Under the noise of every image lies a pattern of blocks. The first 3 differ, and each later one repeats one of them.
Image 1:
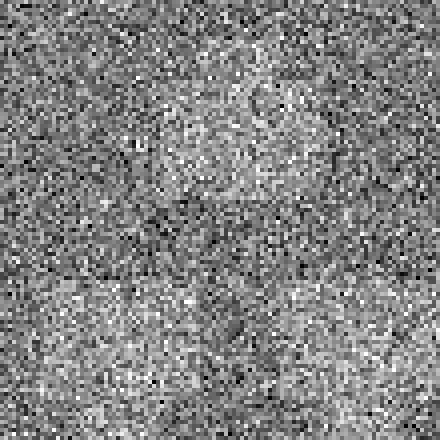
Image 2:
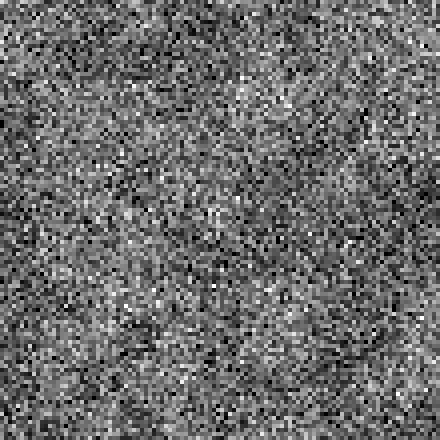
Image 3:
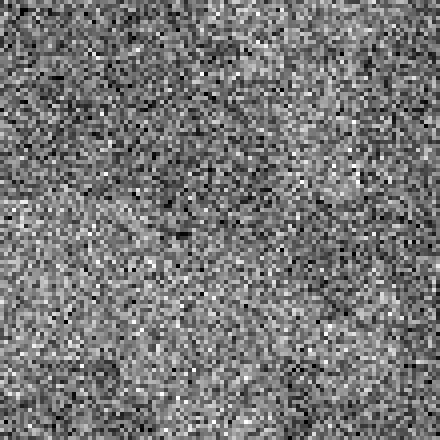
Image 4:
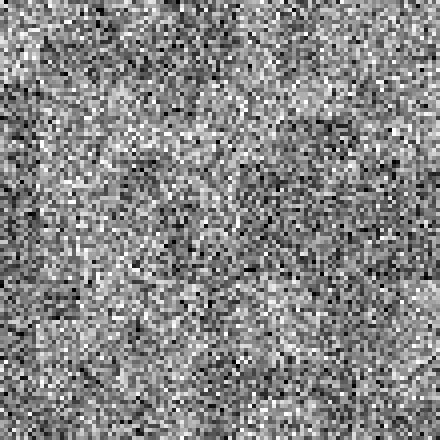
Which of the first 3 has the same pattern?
2
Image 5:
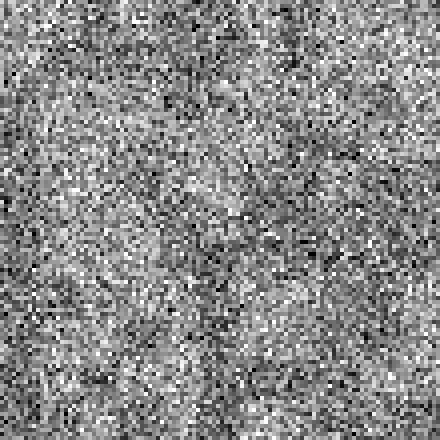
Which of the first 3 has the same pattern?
2
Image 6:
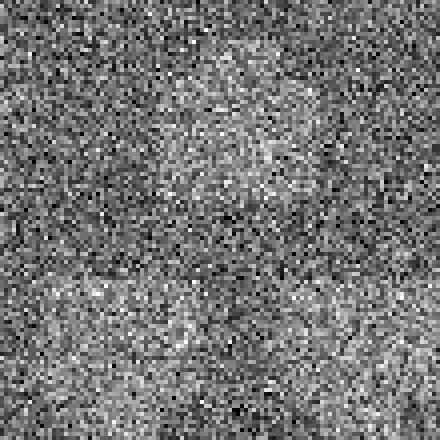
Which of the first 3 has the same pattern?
1
